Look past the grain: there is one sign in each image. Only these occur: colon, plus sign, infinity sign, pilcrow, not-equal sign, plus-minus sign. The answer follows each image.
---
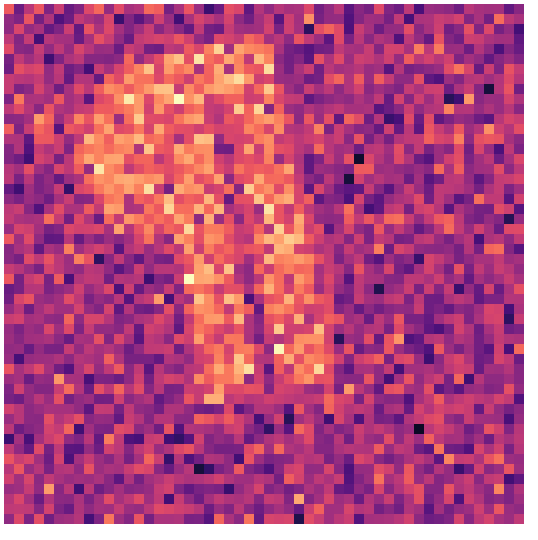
pilcrow
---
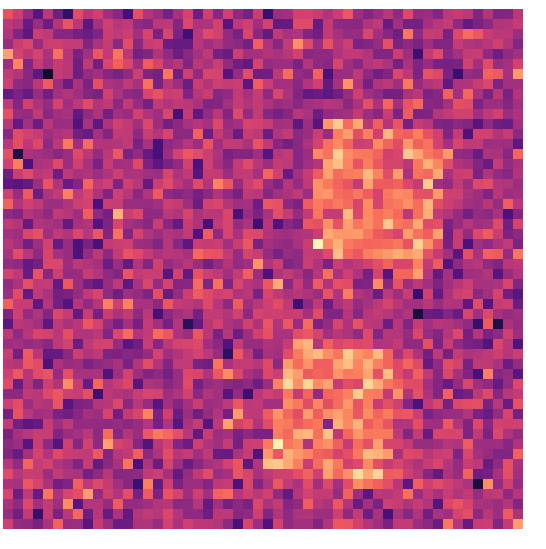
colon
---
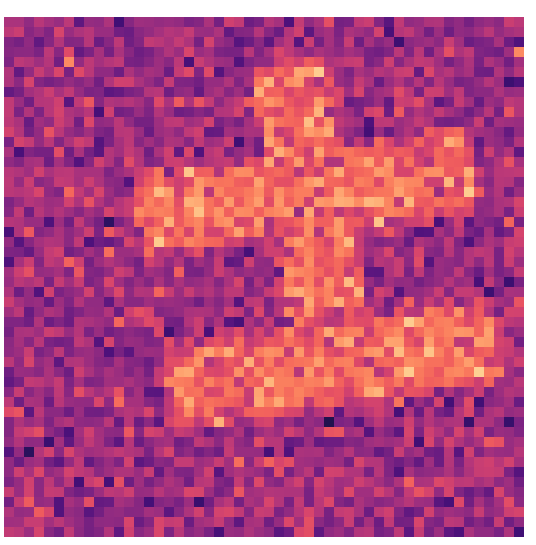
plus-minus sign
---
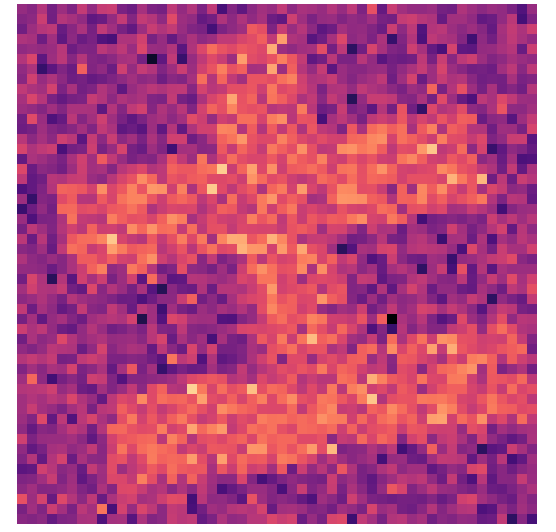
plus-minus sign
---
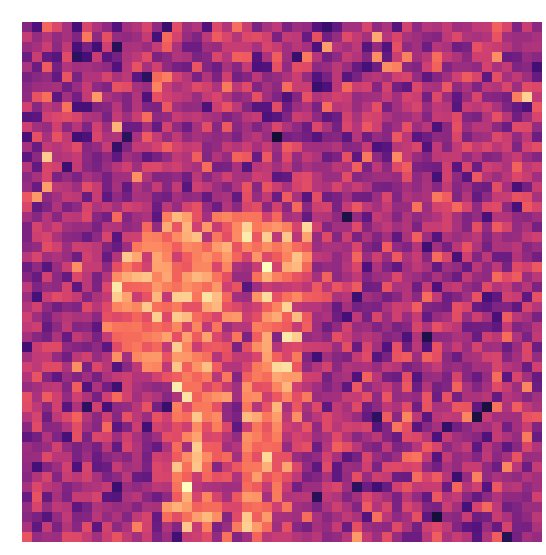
pilcrow
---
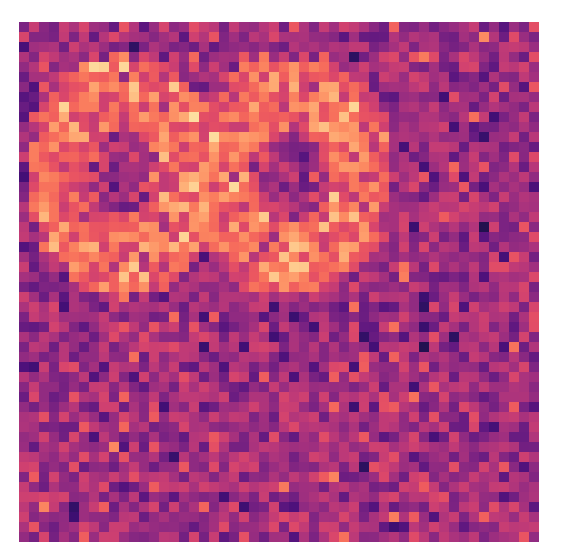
infinity sign
